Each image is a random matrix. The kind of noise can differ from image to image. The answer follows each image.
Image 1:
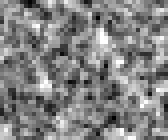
blotchy
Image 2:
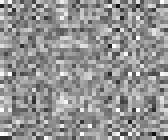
low rank plus noise
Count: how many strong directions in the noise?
one
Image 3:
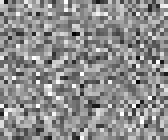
low rank plus noise
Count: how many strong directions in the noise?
two
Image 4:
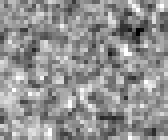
blotchy
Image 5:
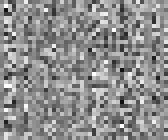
columns of uneven size
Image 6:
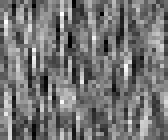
streaked along the columns
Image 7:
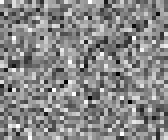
independent entries
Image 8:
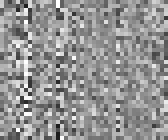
columns of uneven size
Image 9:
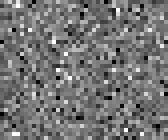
heavy tails
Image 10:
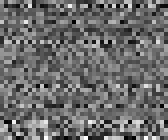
rows of uneven size
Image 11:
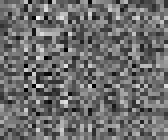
low rank plus noise
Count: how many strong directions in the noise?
three or four
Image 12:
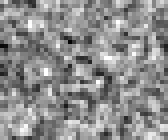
blotchy
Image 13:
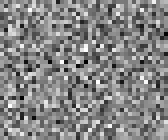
low rank plus noise
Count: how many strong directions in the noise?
five to eight
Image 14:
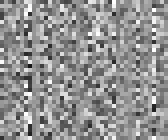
columns of uneven size
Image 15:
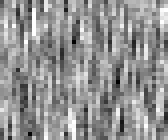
streaked along the columns
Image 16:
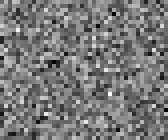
independent entries
